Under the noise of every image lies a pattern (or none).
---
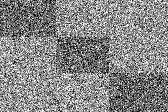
blocks along the diagonal
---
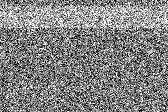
one band of rows
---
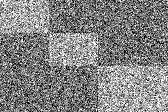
blocks along the diagonal
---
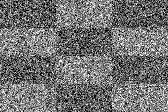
a checkerboard
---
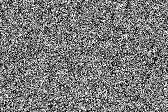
only noise
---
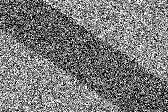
a diagonal band
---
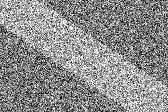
a diagonal band
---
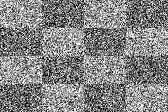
a checkerboard
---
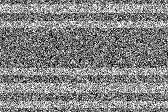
bands of rows
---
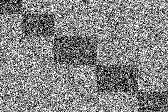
blocks along the diagonal
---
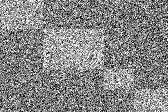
blocks along the diagonal
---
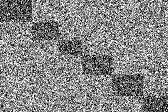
blocks along the diagonal
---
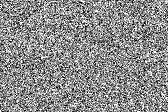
only noise
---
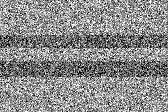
bands of rows
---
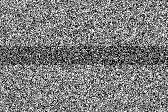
one band of rows
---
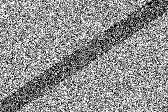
a diagonal band
